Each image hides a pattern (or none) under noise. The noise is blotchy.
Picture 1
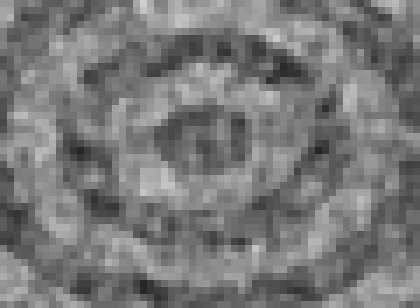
rings round one point
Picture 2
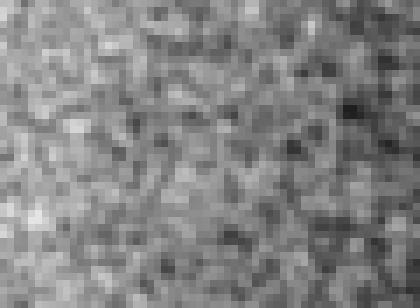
a smooth slope
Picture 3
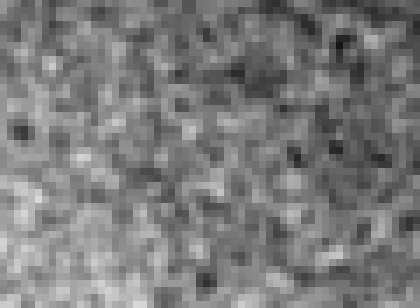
a smooth slope
